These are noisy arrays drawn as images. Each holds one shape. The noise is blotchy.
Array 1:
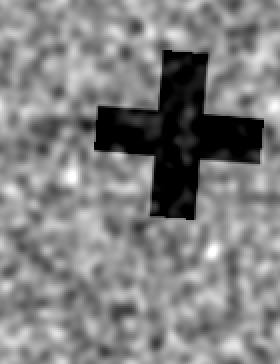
dark cross
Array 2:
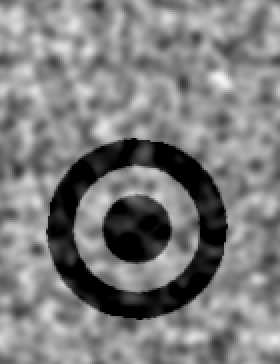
dark bullseye
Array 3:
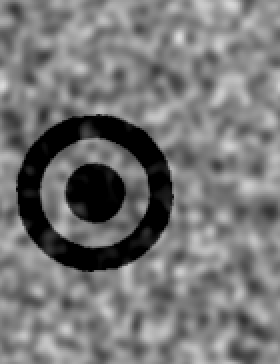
dark bullseye
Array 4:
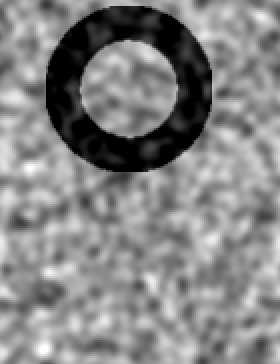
dark ring
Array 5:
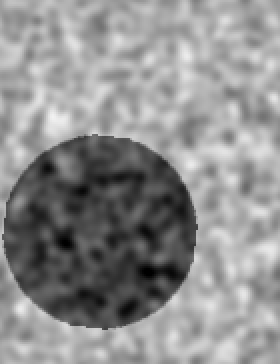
dark disc
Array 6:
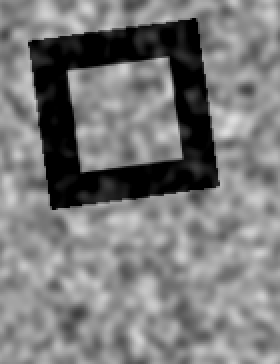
dark square frame
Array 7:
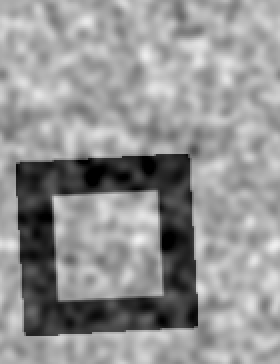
dark square frame
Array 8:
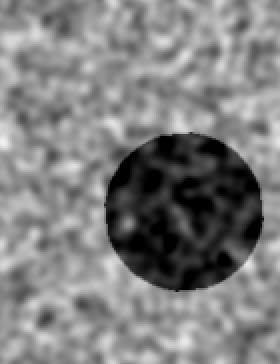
dark disc
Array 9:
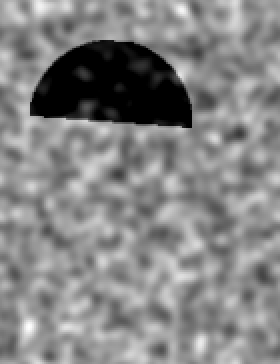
dark half disc
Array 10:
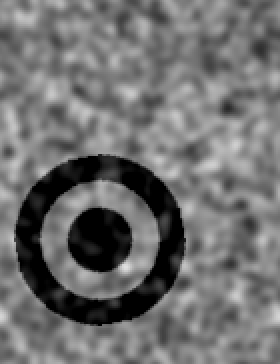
dark bullseye
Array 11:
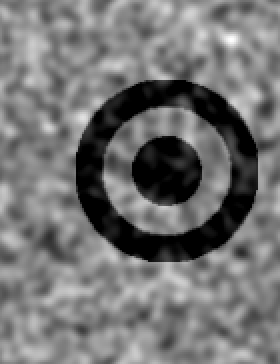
dark bullseye
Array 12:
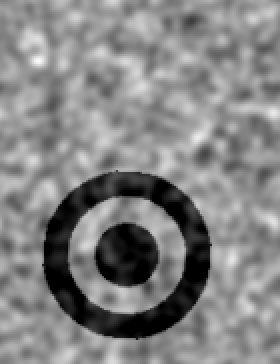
dark bullseye
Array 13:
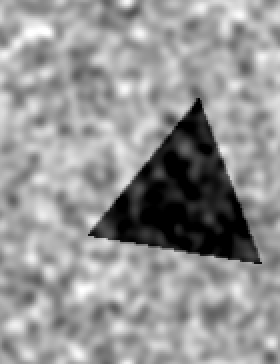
dark triangle
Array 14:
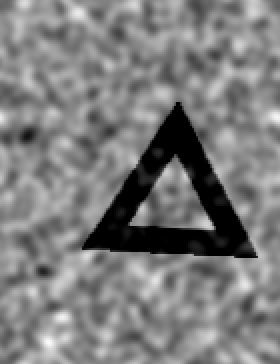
dark triangle frame
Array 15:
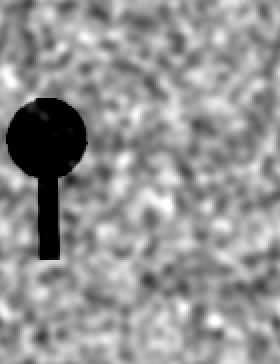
dark lollipop, middle left
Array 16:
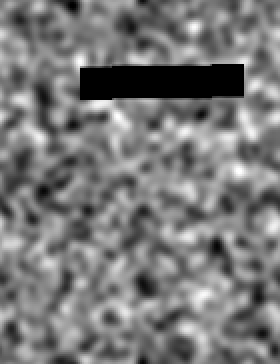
dark bar
